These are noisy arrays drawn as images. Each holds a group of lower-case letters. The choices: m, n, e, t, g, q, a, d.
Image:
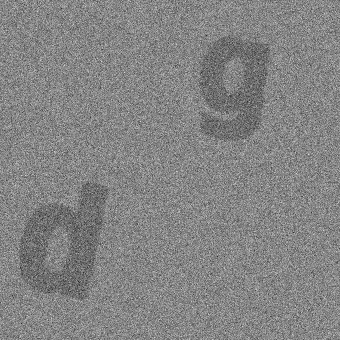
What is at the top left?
nothing
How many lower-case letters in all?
2
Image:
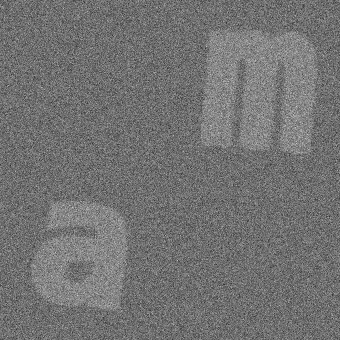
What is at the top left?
nothing
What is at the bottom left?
a
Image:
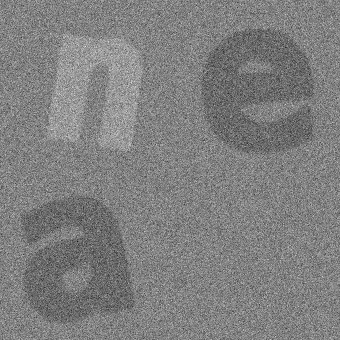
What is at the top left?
n
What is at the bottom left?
a
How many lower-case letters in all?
3
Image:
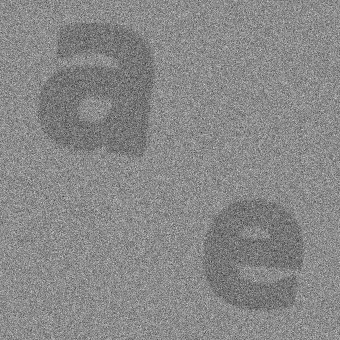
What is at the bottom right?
e
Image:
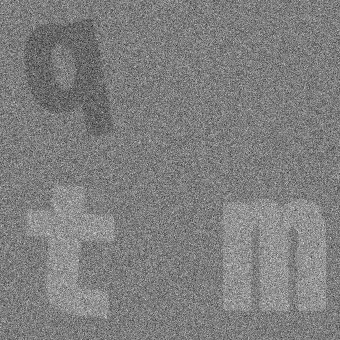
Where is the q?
top left
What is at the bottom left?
t
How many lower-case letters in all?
3
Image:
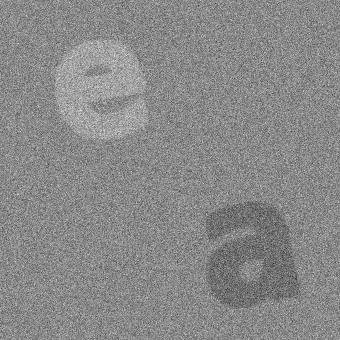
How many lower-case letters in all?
2
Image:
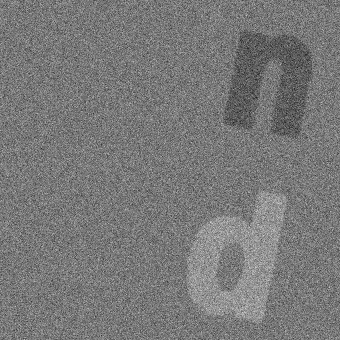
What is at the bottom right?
d
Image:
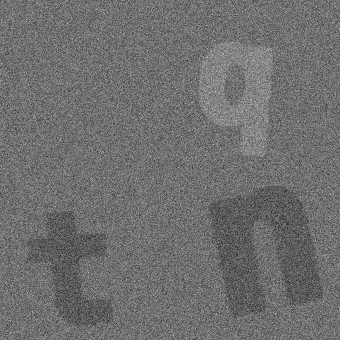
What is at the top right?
q
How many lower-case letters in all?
3
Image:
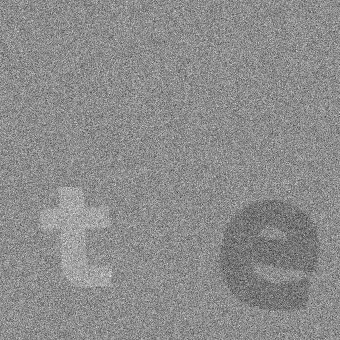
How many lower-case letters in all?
2
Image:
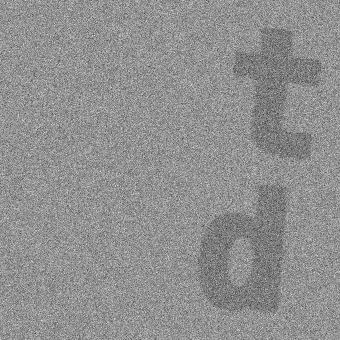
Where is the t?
top right
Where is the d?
bottom right
